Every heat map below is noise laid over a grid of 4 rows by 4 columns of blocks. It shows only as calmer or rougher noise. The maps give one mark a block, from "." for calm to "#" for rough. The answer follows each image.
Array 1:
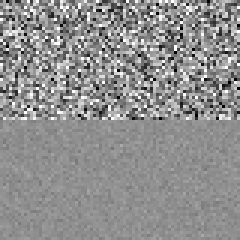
####
####
....
....
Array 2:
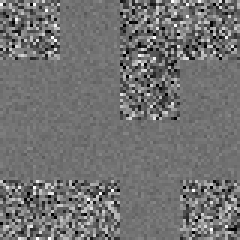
#.##
..#.
....
##.#
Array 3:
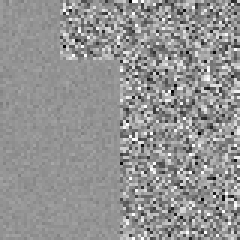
.###
..##
..##
..##
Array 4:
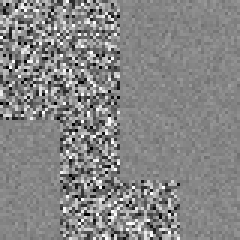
##..
##..
.#..
.##.
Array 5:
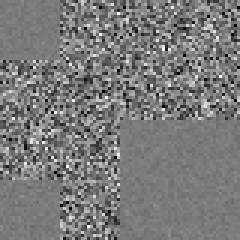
.###
####
##..
.#..
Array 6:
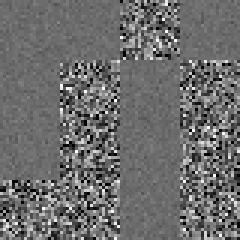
..#.
.#.#
.#.#
##.#
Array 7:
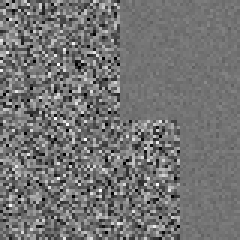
##..
##..
###.
###.
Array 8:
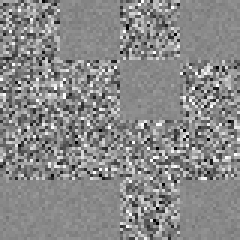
#.#.
##.#
####
..#.
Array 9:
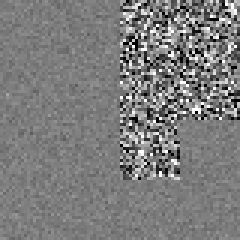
..##
..##
..#.
....
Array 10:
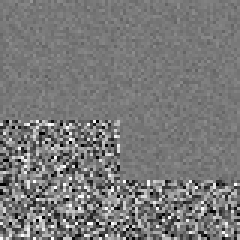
....
....
##..
####
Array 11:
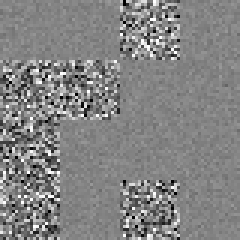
..#.
##..
#...
#.#.
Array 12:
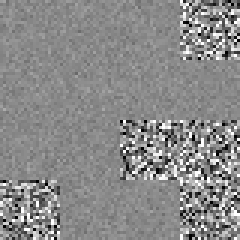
...#
....
..##
#..#
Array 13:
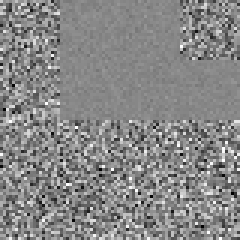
#..#
#...
####
####
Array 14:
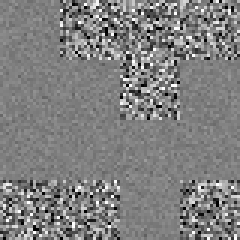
.###
..#.
....
##.#
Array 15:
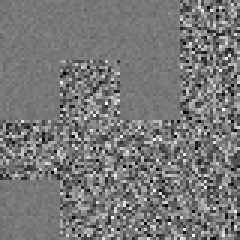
...#
.#.#
####
.###
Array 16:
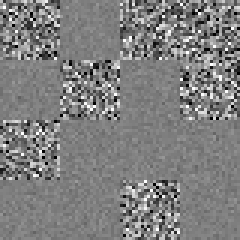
#.##
.#.#
#...
..#.
